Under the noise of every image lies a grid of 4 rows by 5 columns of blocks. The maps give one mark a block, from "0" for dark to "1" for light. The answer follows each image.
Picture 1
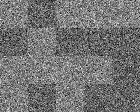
1 0 1 1 1
0 1 0 0 0
1 1 1 1 0
1 0 1 0 0
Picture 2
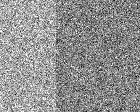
1 1 0 0 0
1 1 0 0 0
1 1 0 0 0
1 1 0 0 0
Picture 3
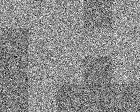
1 1 1 0 1
0 1 1 1 1
0 1 1 0 1
0 1 0 0 0
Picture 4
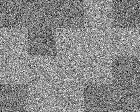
0 0 0 1 0
1 0 1 1 1
1 1 1 1 0
0 1 1 0 0
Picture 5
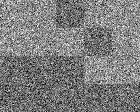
1 1 0 1 1
1 1 1 0 1
0 0 0 1 1
0 0 0 0 0
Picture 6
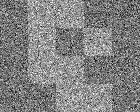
0 1 1 0 0
0 1 0 1 0
0 1 1 0 0
0 0 1 1 0
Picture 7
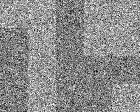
1 1 0 1 1
0 1 0 1 1
0 1 0 0 0
0 1 0 0 1
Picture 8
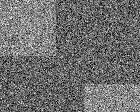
1 1 0 0 0
1 1 0 0 0
0 0 0 0 0
0 0 0 1 1
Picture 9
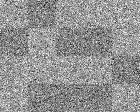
1 0 1 1 1
0 1 0 0 1
1 1 1 1 0
1 0 0 0 1
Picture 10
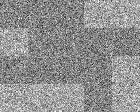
0 0 0 1 1
1 0 0 0 0
0 0 0 0 1
1 1 1 0 1
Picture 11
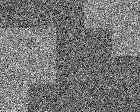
0 0 0 1 1
1 1 0 0 1
1 1 0 0 0
1 0 0 0 0
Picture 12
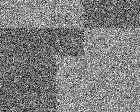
1 1 1 0 0
0 0 0 1 1
0 0 1 1 1
0 0 1 1 1
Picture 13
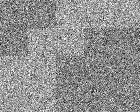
0 0 1 1 1
0 1 1 0 0
1 1 0 0 0
1 1 0 0 0
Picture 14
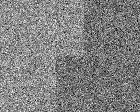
1 1 1 0 0
1 1 1 0 0
1 1 0 0 0
1 1 0 0 0
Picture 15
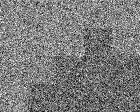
1 1 1 1 1
1 1 1 0 1
1 1 0 0 0
1 0 0 0 0
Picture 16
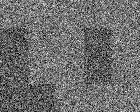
1 1 1 1 1
0 1 1 0 1
0 1 1 0 1
0 0 1 1 1
